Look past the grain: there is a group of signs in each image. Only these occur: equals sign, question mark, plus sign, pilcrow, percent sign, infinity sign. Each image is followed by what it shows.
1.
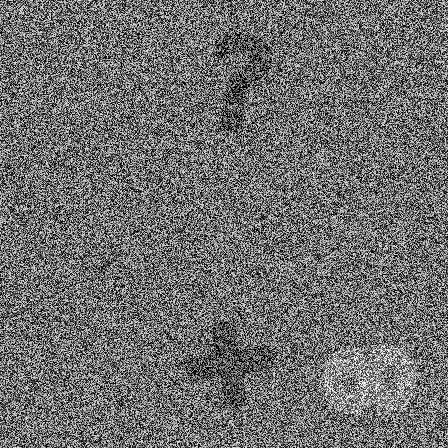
top middle: dark question mark; bottom middle: dark plus sign; bottom right: light infinity sign
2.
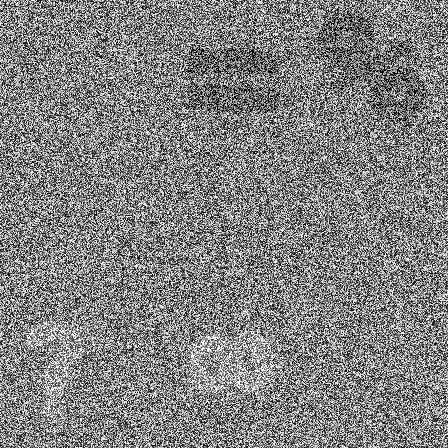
top middle: dark equals sign; top right: dark percent sign; bottom left: light question mark; bottom middle: light infinity sign
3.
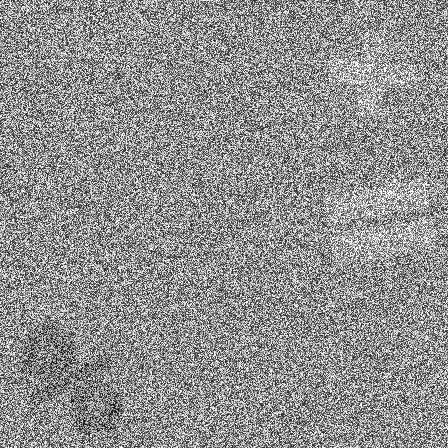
top right: light plus sign; middle right: light equals sign; bottom left: dark percent sign
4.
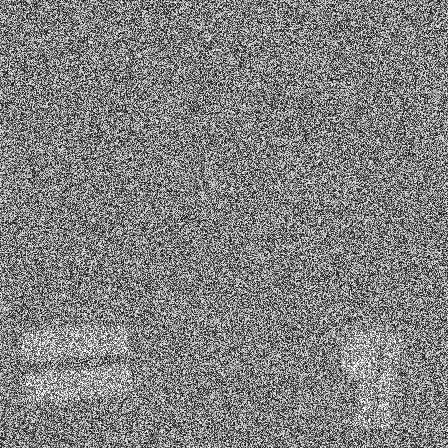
bottom left: light equals sign; bottom right: light pilcrow
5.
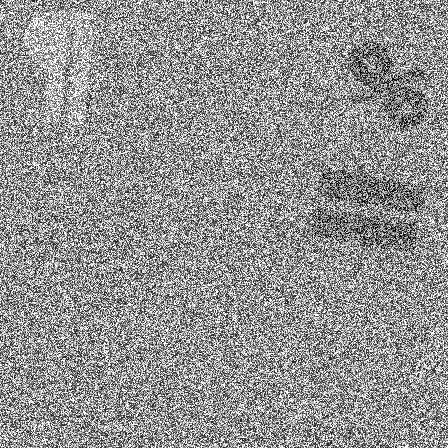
top left: light pilcrow; top right: dark percent sign; middle right: dark equals sign
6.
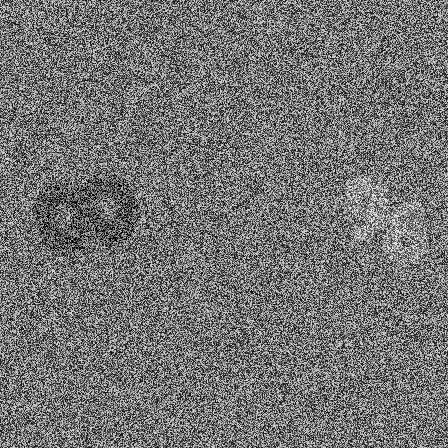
middle left: dark infinity sign; middle right: light percent sign
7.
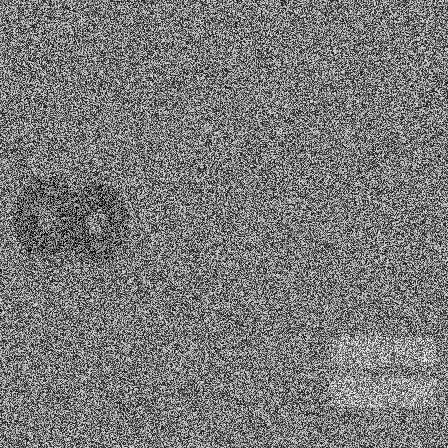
middle left: dark infinity sign; bottom right: light equals sign
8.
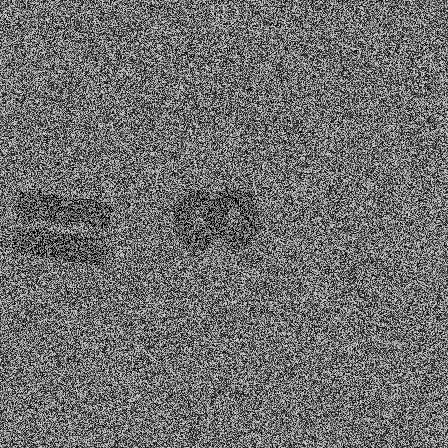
middle left: dark equals sign; centre: dark infinity sign
